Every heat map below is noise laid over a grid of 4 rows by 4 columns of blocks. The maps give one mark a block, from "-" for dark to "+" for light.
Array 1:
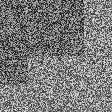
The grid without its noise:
---+
---+
-+++
++++
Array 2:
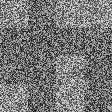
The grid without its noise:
+-++
----
--+-
+-+-
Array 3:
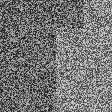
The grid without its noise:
---+
--++
--++
--++
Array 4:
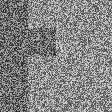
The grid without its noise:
-+++
--++
-+++
-+++
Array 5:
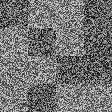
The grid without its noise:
-++-
+-+-
++--
+-++
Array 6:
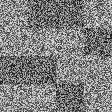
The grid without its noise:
+--+
+++-
--++
++-+
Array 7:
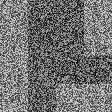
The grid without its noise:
+--+
+--+
+---
+-++
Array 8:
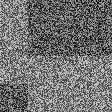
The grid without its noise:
+---
+---
++++
-+++
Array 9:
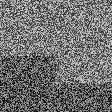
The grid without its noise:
++++
++++
--++
----
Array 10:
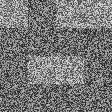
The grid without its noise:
+-++
----
-++-
----
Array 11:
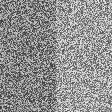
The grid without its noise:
--++
--++
--++
--++
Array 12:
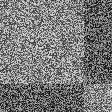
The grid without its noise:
+++-
+++-
+++-
---+
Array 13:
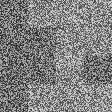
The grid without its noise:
-+++
--++
--+-
-+++
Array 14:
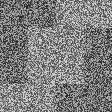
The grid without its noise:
--++
-++-
-++-
++--
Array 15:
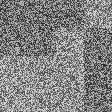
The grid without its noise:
---+
--+-
+++-
+++-
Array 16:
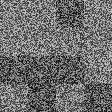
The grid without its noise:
++-+
++++
---+
+-+-
